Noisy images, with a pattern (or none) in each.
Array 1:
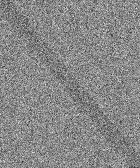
a diagonal band
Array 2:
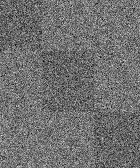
blocks along the diagonal
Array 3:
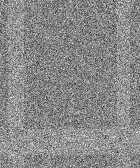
bands of rows crossing bands of columns
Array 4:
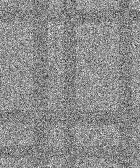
bands of rows crossing bands of columns
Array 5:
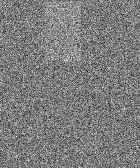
one block
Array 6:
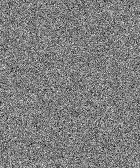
only noise
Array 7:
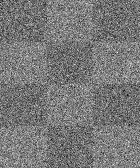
a checkerboard
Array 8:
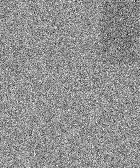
one block
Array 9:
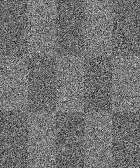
a checkerboard
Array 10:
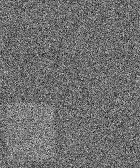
one block
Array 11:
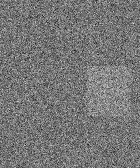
one block
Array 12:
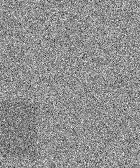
one block
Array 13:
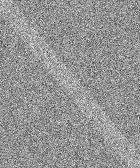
a diagonal band
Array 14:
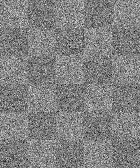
a checkerboard
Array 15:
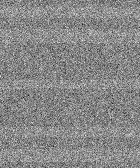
bands of rows
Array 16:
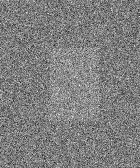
one block
